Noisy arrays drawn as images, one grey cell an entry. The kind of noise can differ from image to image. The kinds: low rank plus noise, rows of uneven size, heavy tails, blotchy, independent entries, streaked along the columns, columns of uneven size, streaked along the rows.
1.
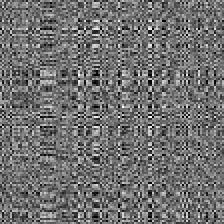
low rank plus noise
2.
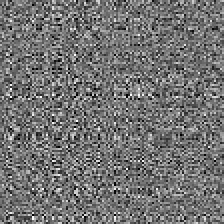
low rank plus noise
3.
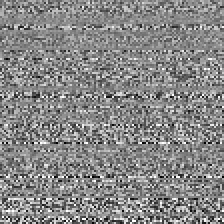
rows of uneven size
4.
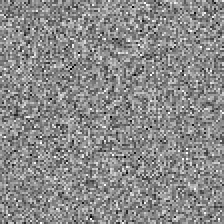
independent entries
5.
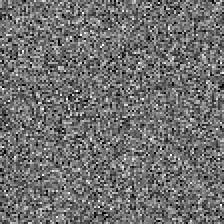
independent entries
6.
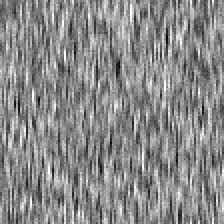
streaked along the columns
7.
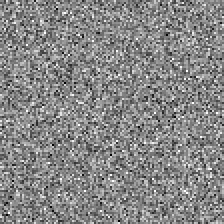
independent entries
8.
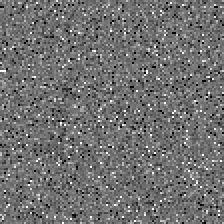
heavy tails
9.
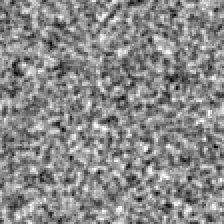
blotchy
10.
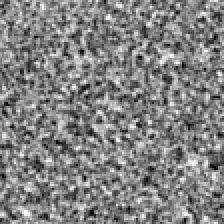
blotchy
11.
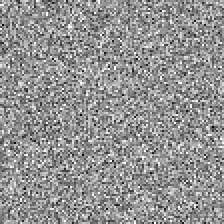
independent entries
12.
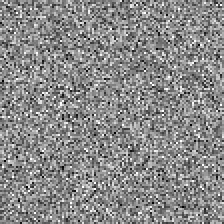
independent entries
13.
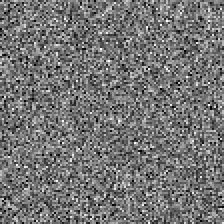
independent entries
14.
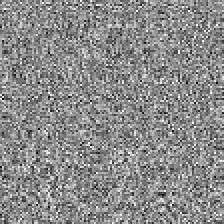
low rank plus noise
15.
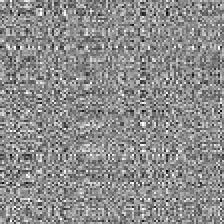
low rank plus noise
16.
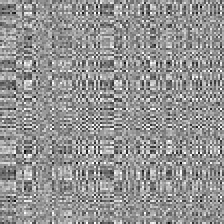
low rank plus noise
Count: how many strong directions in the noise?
one
